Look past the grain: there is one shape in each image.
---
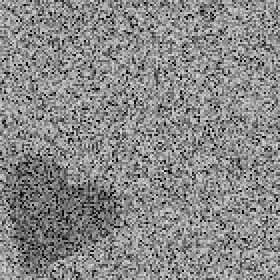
heart
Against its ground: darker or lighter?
darker
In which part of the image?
bottom left
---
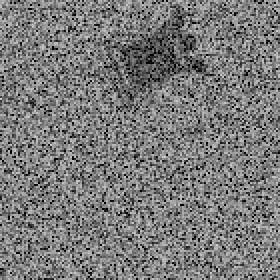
chess rook
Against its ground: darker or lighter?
darker
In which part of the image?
top middle
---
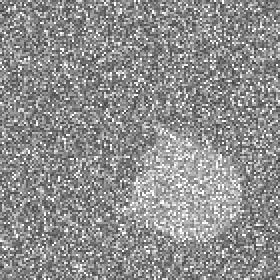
ghost
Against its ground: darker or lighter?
lighter
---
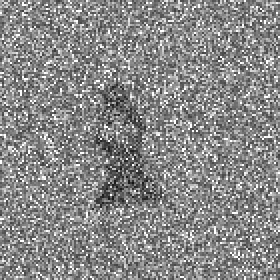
chess bishop
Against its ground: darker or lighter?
darker
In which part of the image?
centre
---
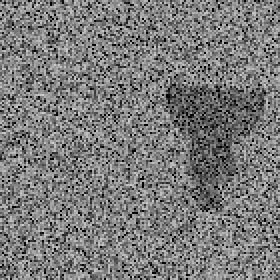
chess pawn
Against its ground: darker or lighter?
darker
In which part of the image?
middle right
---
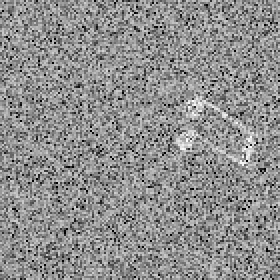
pair of musical notes
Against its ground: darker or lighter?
lighter
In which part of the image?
middle right
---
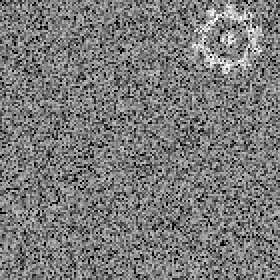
gear
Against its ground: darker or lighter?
lighter
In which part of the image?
top right
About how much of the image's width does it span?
a quarter
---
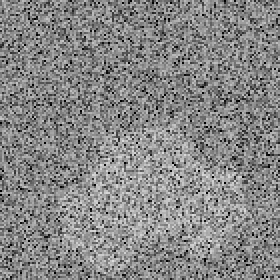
car
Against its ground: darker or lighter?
lighter
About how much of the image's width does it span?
two thirds
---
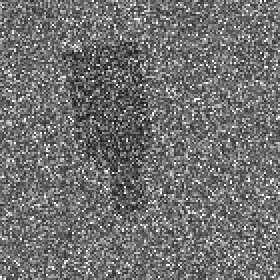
bottle
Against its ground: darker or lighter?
darker
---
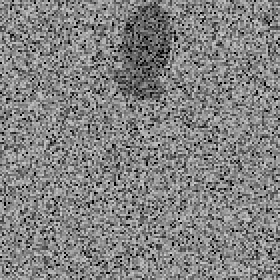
footprint
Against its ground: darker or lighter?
darker
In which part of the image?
top middle
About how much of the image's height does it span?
a third
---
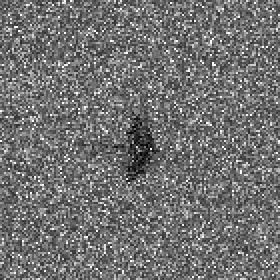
umbrella
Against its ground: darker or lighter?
darker
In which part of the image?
centre
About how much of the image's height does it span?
a quarter
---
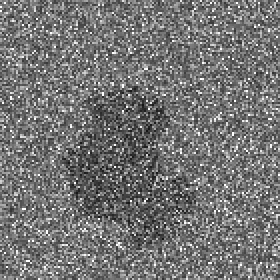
car
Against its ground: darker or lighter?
darker
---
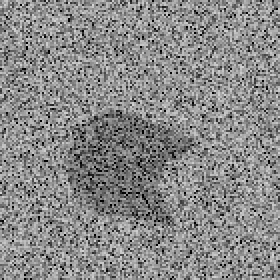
cat's head
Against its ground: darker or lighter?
darker
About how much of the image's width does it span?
half
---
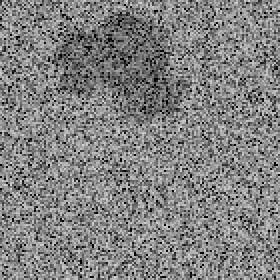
car
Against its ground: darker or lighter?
darker
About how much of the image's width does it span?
half
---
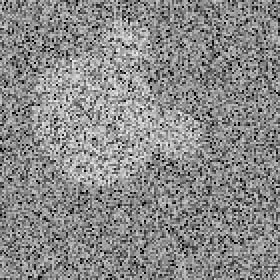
bear's head
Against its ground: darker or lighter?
lighter
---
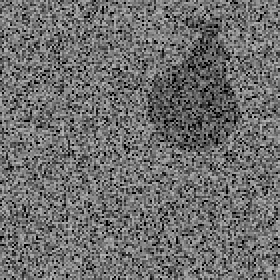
pear
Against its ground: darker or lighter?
darker
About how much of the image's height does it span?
half
